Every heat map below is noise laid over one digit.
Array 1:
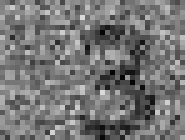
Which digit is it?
3
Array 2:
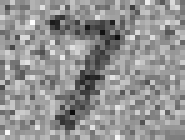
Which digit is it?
7
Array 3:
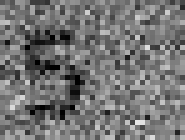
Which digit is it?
5
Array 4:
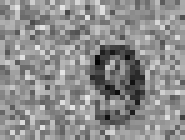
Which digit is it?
9
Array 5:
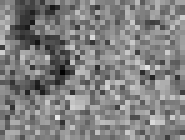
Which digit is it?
5
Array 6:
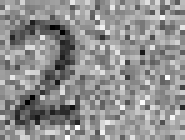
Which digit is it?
2
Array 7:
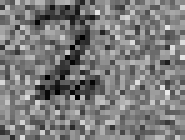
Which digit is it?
2
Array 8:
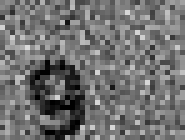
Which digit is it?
9
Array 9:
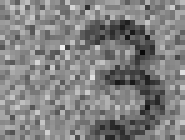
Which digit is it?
3
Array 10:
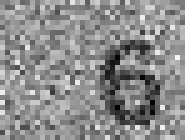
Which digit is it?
6
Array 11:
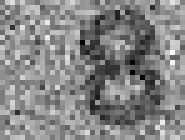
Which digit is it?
8
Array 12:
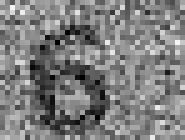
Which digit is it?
6
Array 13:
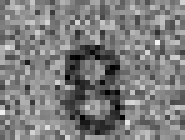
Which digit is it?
8
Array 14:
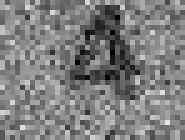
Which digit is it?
4
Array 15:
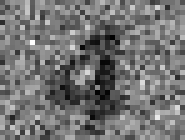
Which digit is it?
4
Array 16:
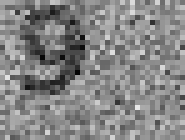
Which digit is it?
9
